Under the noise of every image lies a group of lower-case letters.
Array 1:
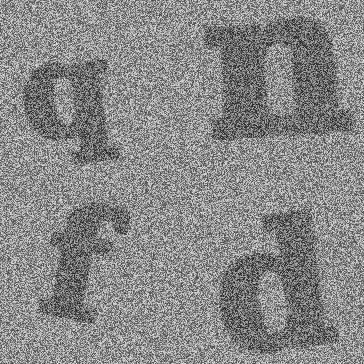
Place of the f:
bottom left
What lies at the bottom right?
d
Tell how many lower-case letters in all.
4
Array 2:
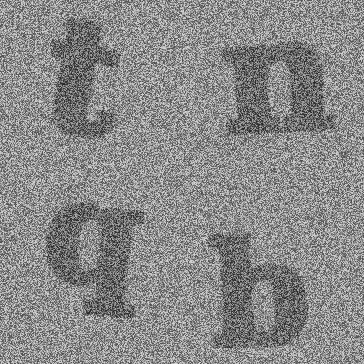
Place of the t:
top left
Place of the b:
bottom right
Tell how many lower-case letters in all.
4
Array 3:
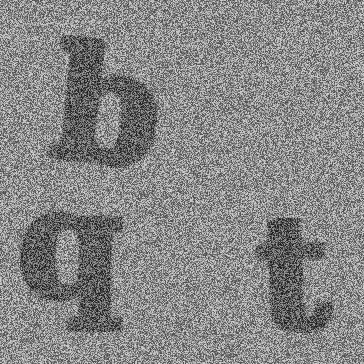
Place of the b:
top left
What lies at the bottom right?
t
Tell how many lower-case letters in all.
3
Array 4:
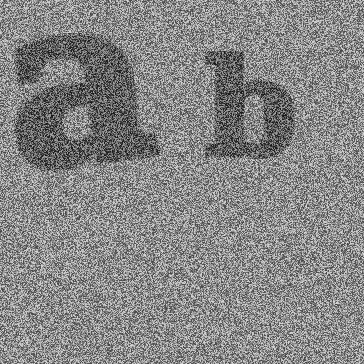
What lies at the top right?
b
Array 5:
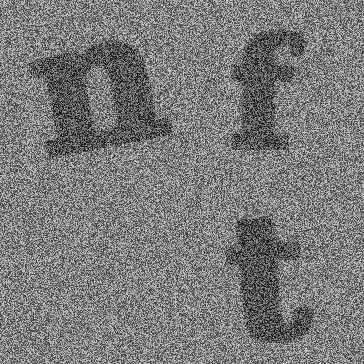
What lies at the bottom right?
t
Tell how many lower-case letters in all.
3
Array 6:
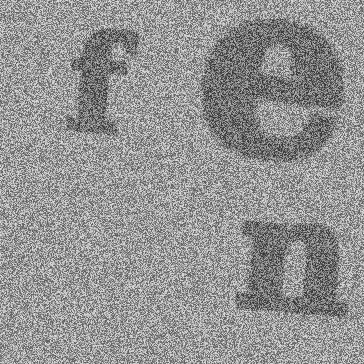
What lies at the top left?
f
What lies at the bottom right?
n
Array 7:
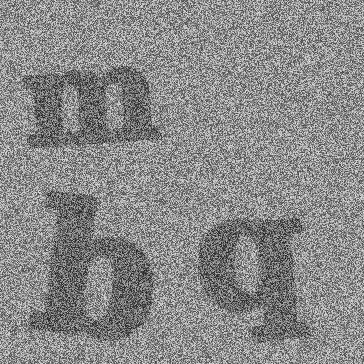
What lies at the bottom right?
q
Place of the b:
bottom left
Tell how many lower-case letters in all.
3
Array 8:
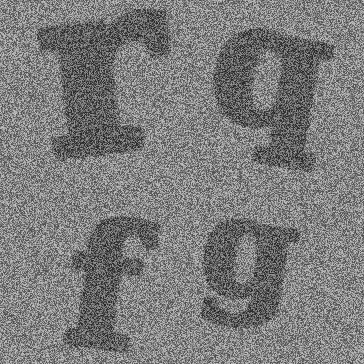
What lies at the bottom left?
f
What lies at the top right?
q
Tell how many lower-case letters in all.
4
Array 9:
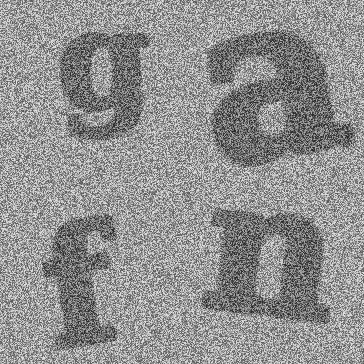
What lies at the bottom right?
n
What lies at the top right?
a
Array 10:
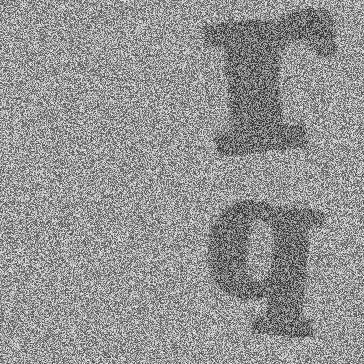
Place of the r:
top right
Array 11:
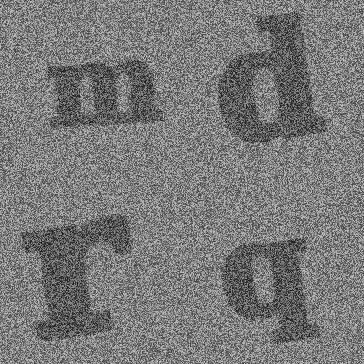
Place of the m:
top left
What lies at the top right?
d
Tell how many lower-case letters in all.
4
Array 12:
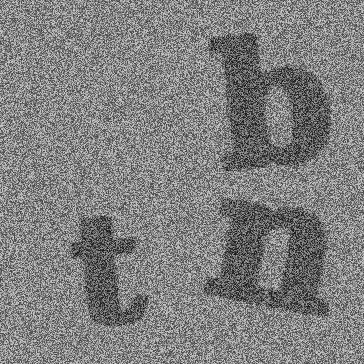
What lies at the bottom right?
n
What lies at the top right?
b
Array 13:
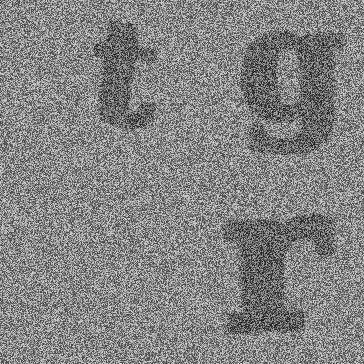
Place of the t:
top left
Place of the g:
top right
